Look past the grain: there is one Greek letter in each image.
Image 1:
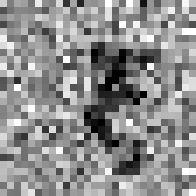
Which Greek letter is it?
xi
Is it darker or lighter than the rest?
darker
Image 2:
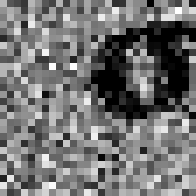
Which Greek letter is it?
sigma
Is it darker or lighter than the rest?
darker
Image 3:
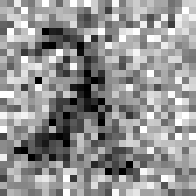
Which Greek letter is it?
lambda
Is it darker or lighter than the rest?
darker
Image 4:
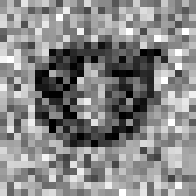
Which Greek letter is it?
sigma
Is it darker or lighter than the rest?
darker
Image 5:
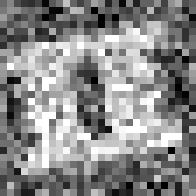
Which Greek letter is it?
pi
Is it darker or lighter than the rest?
lighter
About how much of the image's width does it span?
nearly all
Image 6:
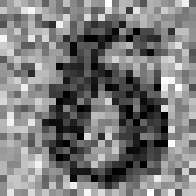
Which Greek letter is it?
delta
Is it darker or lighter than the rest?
darker
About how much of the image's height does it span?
nearly all
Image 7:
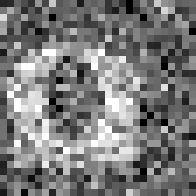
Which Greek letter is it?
omega
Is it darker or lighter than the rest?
lighter
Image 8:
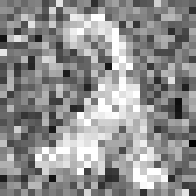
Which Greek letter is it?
lambda
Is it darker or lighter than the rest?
lighter
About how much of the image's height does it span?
nearly all
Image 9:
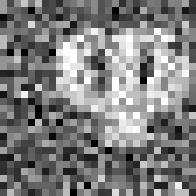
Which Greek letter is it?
phi
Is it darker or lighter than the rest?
lighter
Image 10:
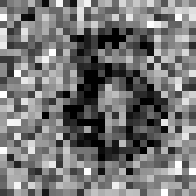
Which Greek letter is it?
delta
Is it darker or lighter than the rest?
darker
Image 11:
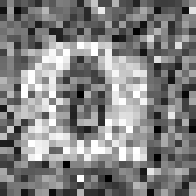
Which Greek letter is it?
omega
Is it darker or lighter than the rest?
lighter
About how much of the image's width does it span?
two thirds
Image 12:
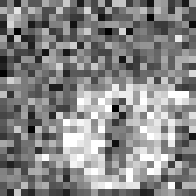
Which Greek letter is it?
sigma
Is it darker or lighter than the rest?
lighter
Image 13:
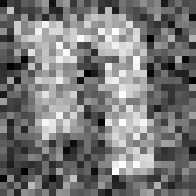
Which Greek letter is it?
eta
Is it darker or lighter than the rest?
lighter
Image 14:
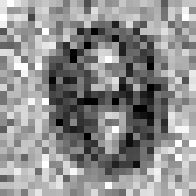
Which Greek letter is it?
theta
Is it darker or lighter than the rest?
darker
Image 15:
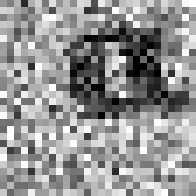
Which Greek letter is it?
alpha
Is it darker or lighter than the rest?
darker
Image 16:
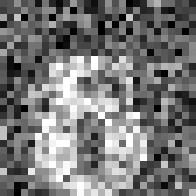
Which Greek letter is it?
delta
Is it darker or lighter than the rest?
lighter
